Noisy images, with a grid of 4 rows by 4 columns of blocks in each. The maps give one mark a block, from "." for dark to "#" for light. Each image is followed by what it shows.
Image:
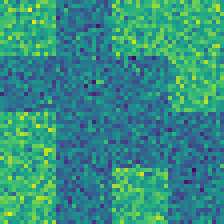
# . # #
. . . #
# . . .
# . # .
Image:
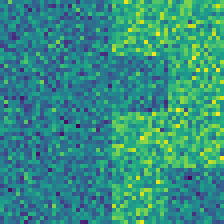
. . # #
. . . #
. . # #
. . # .
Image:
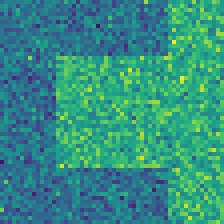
. . . #
. # # #
. # # #
. . . #
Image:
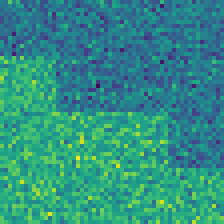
. . . .
# . . .
# # # .
# # # #
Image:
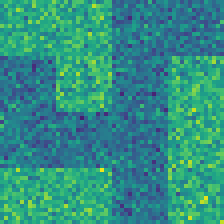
# # . .
. # . #
. . . #
# # . #
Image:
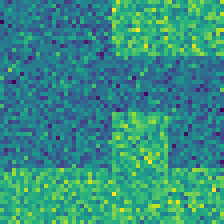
. . # #
. . . .
. . # .
# # # #
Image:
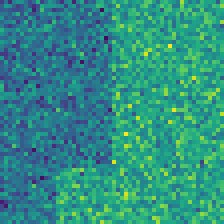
. . # #
. . # #
. . # #
. # # #
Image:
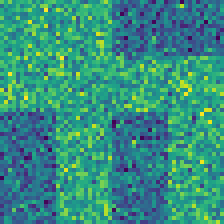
# # . .
# # # #
. # . #
. # . #
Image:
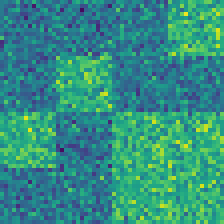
. . . #
. # . .
# . # #
. . # #
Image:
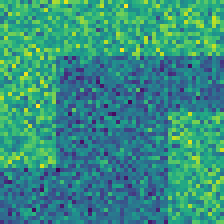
# # # #
# . . .
# . . #
. . . #
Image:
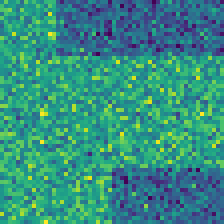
# . . .
# # # #
# # # #
# # . .
